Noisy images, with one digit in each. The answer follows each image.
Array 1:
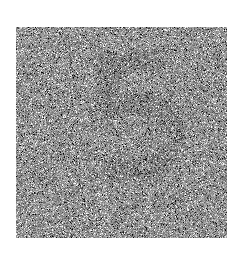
dark 5
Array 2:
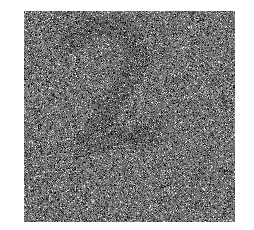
dark 2
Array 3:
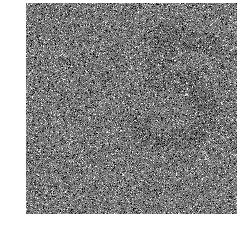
dark 5
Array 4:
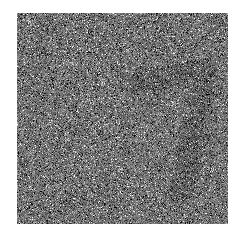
dark 7
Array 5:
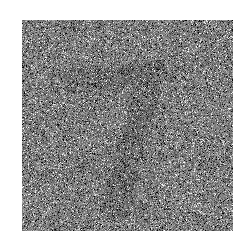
dark 7
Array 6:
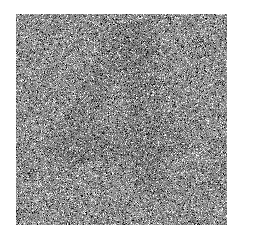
dark 4
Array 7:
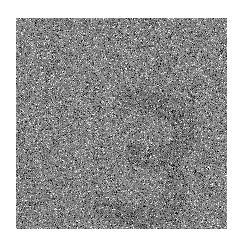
dark 3
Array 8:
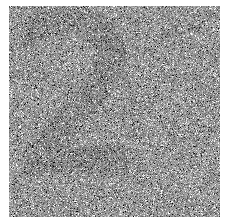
dark 2
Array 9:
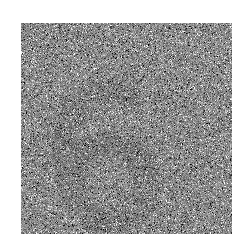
dark 6
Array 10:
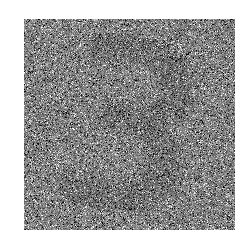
dark 3
